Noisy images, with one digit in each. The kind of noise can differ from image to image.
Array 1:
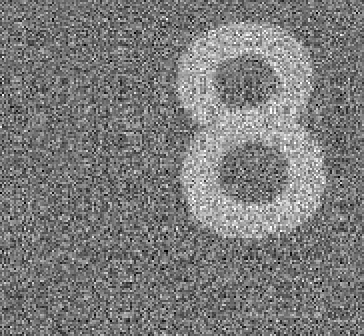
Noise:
low rank plus noise
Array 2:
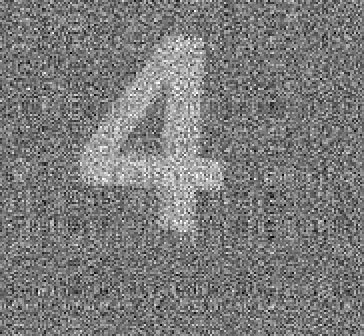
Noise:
low rank plus noise
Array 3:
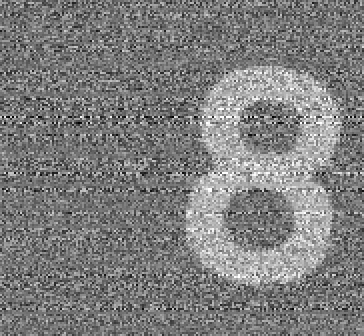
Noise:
rows of uneven size
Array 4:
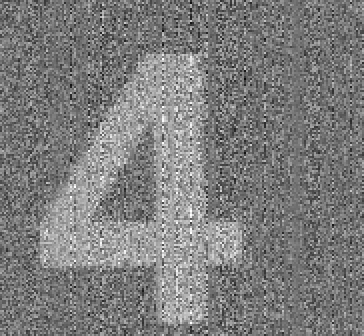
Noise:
columns of uneven size
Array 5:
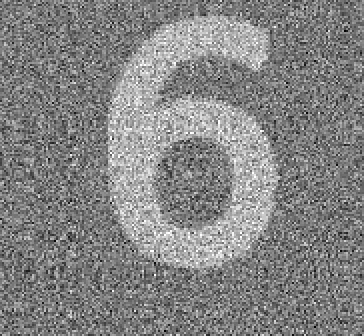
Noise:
low rank plus noise
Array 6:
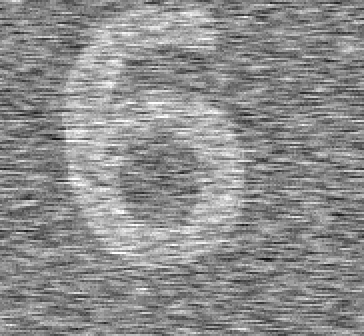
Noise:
streaked along the rows
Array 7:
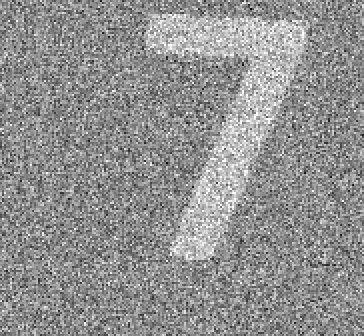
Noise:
independent entries
